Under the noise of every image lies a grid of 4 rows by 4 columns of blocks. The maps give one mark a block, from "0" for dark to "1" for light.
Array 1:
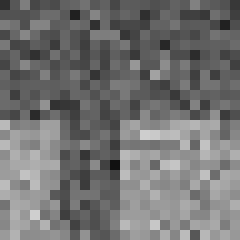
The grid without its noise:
0 0 0 0
0 0 0 0
1 0 1 1
1 0 1 1
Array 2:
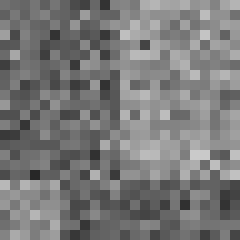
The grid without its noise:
0 0 1 1
0 0 1 1
0 0 1 1
1 0 0 0
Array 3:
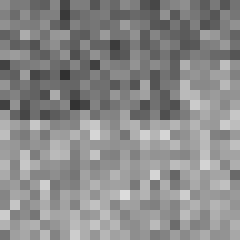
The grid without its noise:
0 0 0 0
0 0 0 1
1 1 1 1
1 1 1 1
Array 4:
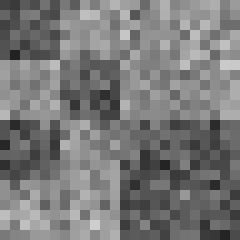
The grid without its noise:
0 1 1 1
1 0 1 1
0 1 0 0
1 1 0 0
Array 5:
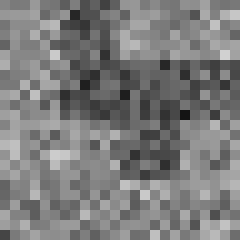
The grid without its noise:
1 0 1 1
1 0 0 0
1 1 0 1
1 1 1 1
